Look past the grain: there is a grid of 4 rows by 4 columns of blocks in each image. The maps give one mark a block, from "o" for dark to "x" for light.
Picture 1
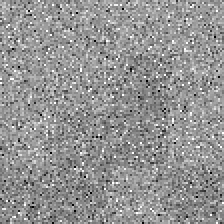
x x x x
x x o x
x o o x
o o x o
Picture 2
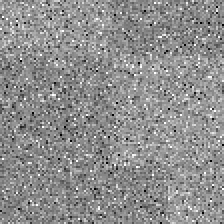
x x o o
o o x x
o o x x
o o o x
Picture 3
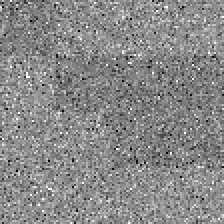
o x x x
x o o o
x x o o
x x x x
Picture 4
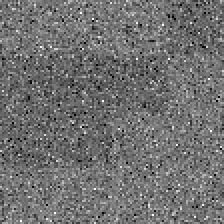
x x x o
o o o x
o o x x
x x x x
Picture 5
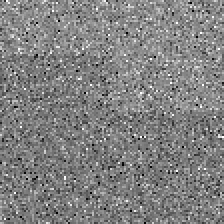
x x x x
o o x x
o o o o
o o o o
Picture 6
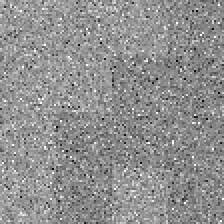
x x x o
x x o o
x o o o
x o x o
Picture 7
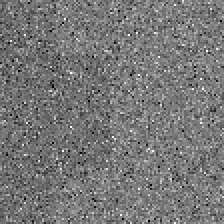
o x x x
o o x x
o o x x
o x x x
